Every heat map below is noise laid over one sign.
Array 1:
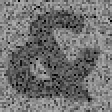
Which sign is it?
ampersand
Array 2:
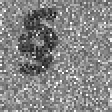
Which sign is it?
section sign
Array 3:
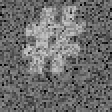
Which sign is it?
hash sign
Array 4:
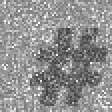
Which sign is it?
hash sign
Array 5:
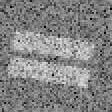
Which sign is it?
equals sign
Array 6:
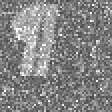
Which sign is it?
pilcrow
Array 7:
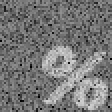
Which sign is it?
percent sign
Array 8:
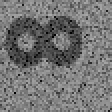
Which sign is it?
infinity sign
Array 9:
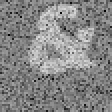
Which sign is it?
ampersand
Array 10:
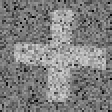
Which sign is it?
plus sign
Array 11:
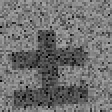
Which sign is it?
plus-minus sign
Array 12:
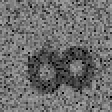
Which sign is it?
infinity sign
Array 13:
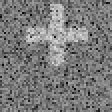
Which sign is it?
plus sign
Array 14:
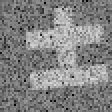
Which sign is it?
plus-minus sign
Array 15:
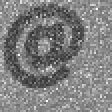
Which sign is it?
at sign
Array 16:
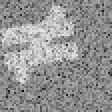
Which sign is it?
not-equal sign
